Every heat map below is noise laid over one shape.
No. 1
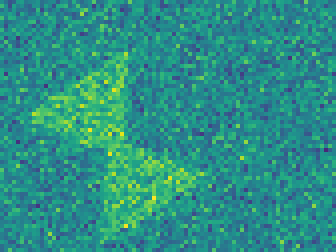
bow tie
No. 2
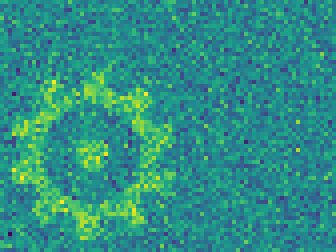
gear
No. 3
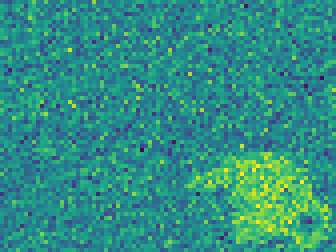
teapot
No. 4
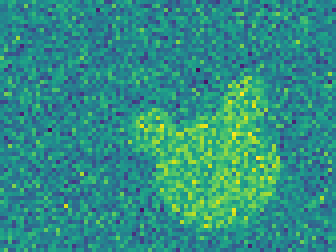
bear's head
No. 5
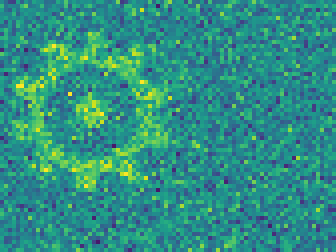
gear
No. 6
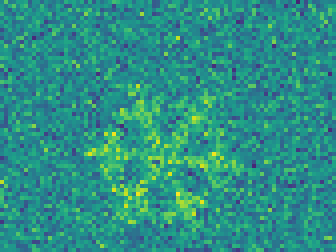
snowflake
